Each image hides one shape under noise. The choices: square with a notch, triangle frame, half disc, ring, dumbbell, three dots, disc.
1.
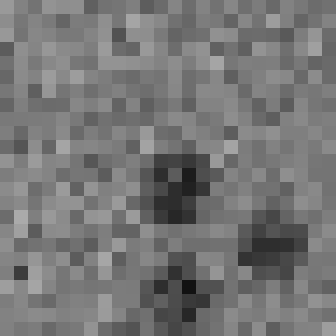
dark three dots
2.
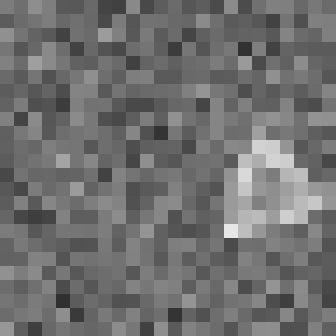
light triangle frame, middle right
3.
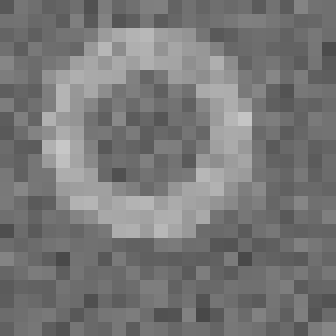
light ring
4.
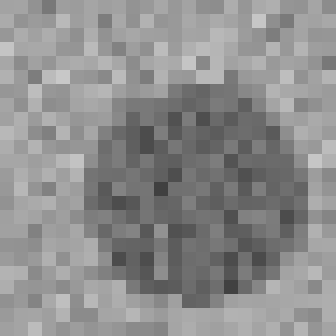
dark disc
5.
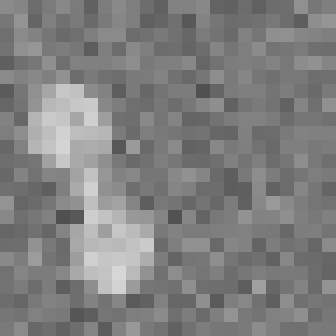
light dumbbell
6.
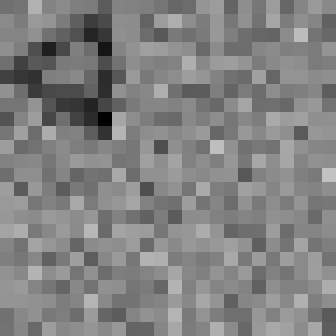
dark triangle frame, top left
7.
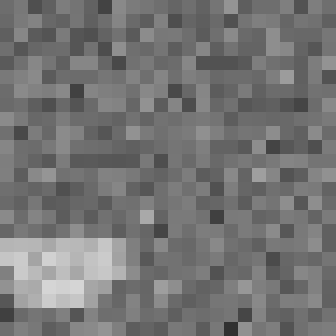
light half disc, bottom left
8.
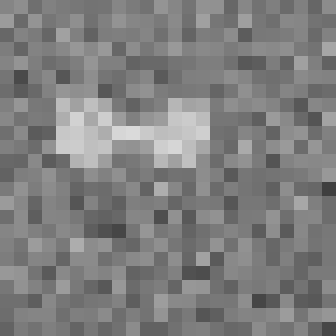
light dumbbell
